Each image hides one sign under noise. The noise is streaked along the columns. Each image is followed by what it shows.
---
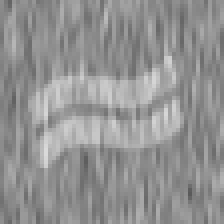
approximately sign
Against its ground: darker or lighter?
lighter
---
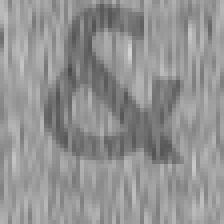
ampersand
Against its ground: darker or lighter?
darker
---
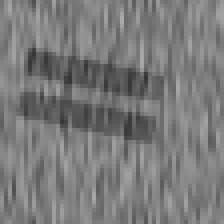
equals sign
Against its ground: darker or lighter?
darker
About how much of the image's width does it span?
two thirds
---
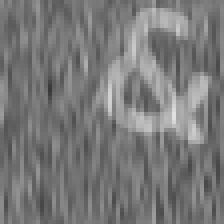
ampersand
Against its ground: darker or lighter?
lighter
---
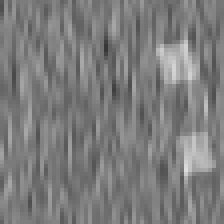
colon
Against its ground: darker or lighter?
lighter
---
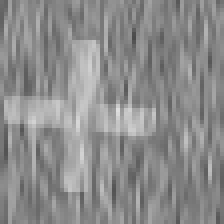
plus sign
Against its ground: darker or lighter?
lighter
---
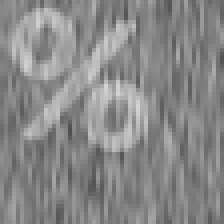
percent sign
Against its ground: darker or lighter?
lighter
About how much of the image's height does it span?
two thirds
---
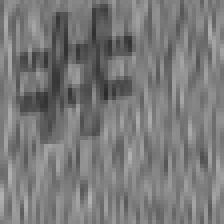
hash sign
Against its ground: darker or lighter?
darker
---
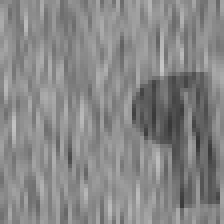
pilcrow
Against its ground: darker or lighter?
darker
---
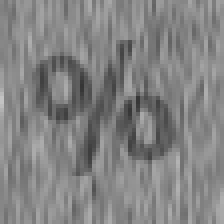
percent sign
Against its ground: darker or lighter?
darker
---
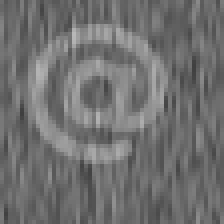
at sign
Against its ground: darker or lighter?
lighter
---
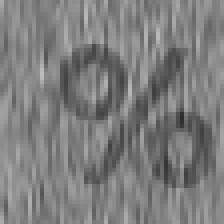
percent sign
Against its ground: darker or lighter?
darker
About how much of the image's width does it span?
two thirds
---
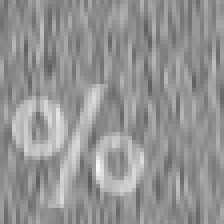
percent sign
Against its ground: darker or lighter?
lighter
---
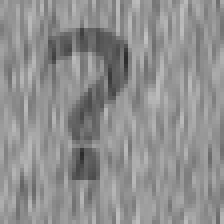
question mark
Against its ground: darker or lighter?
darker
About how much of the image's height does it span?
two thirds
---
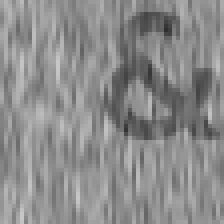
ampersand
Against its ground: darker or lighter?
darker
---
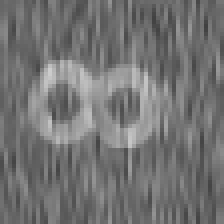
infinity sign
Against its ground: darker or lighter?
lighter
